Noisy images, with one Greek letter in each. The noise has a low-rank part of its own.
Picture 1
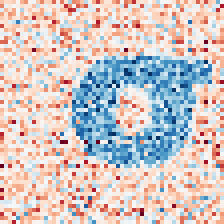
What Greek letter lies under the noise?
sigma
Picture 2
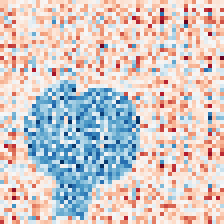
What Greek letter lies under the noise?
phi
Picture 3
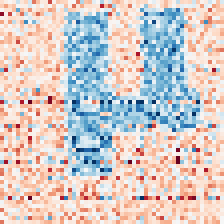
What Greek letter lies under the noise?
mu
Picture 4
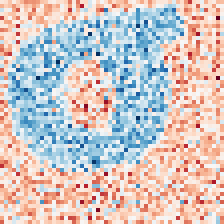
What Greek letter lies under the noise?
sigma
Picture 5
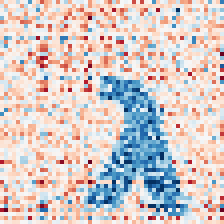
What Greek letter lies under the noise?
lambda
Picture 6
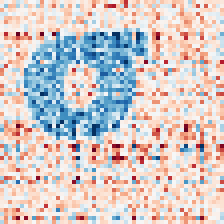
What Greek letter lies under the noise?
sigma
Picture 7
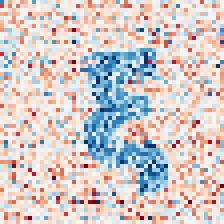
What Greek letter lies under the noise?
xi
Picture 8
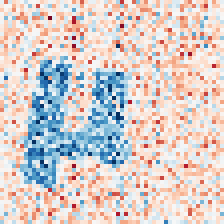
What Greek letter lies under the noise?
mu
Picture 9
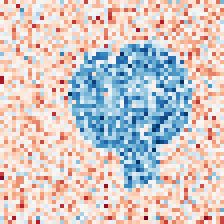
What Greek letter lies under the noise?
phi
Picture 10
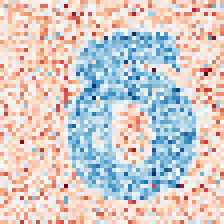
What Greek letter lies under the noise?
delta
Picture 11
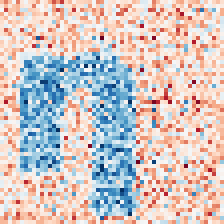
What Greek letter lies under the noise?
eta
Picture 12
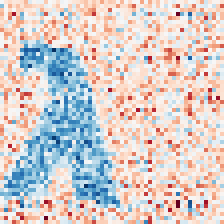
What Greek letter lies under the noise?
lambda
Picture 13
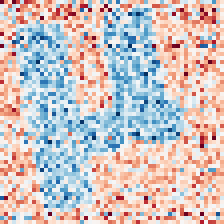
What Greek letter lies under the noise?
mu
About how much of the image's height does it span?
nearly all
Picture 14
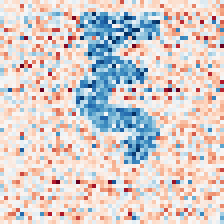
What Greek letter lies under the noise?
xi
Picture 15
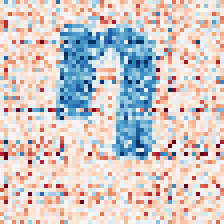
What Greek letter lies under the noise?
eta
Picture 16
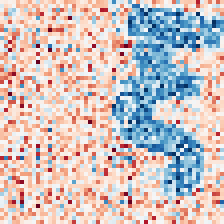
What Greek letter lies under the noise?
xi
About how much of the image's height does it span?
nearly all
